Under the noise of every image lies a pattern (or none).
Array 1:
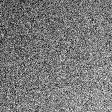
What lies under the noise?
a smooth slope
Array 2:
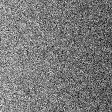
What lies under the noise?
a smooth slope
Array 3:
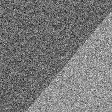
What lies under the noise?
a sharp edge
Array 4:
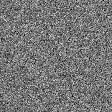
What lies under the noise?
only noise
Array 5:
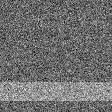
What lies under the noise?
one horizontal stripe
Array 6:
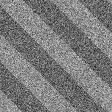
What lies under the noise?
diagonal stripes
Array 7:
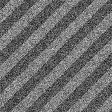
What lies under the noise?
diagonal stripes
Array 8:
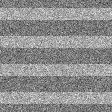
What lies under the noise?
horizontal stripes
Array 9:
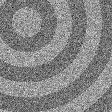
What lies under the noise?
rings round one point
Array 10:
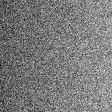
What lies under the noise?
a smooth slope
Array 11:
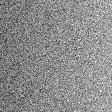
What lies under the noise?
a smooth slope
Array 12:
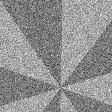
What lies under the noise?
spokes from one point
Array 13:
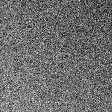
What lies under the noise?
a smooth slope
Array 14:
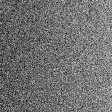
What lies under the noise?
a smooth slope
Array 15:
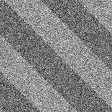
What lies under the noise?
diagonal stripes
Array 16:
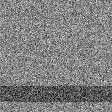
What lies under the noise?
one horizontal stripe
